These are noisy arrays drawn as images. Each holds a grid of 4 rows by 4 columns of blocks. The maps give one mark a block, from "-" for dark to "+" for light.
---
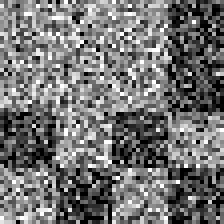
+ + + -
+ + + -
- + - +
+ - + -
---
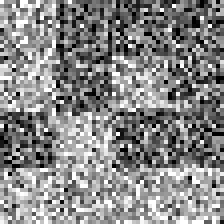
+ - - -
+ - + -
- + - -
+ + + +
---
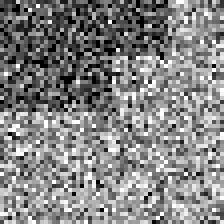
- - - +
- - + +
+ + + +
+ + + +
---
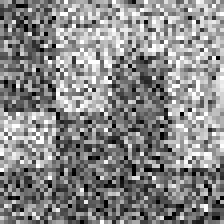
- + + +
- + - +
+ - - +
- - - -
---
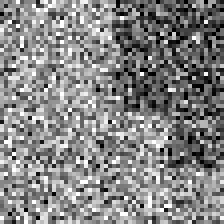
+ + - -
+ + - -
+ + + -
+ + + +
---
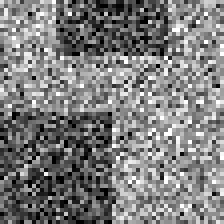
+ - - +
+ + + +
- - + +
- - + +
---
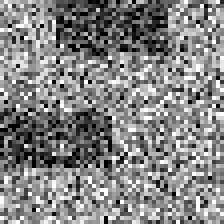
+ - - +
+ + + +
- - + +
+ + + +
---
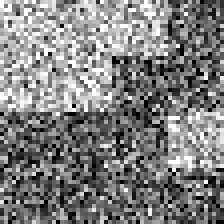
+ + + -
+ + - -
- - - +
- - - -
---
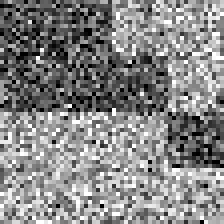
- - + +
- - - +
+ + + -
+ + + +
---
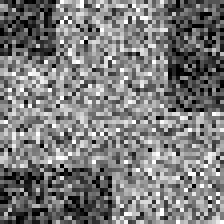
- + + -
+ + + -
+ + + +
- - + +
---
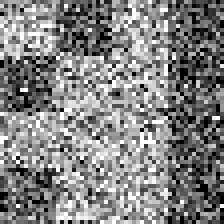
+ - + -
- + + -
+ + + -
- + + -
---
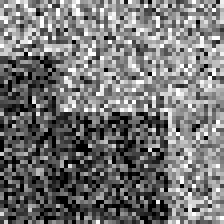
+ + + +
- + + +
- - - +
- - - +
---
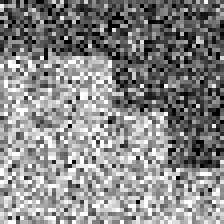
- - - -
+ + - -
+ + + -
+ + + +
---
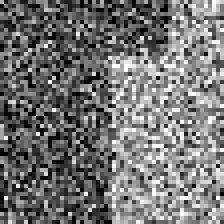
- - - +
- - + +
- - + +
- - + +
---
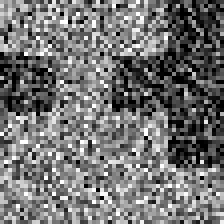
+ + + -
- + - -
+ + + -
+ + + +
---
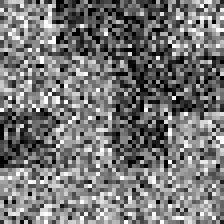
+ - - +
+ + - -
- + - +
+ + + +
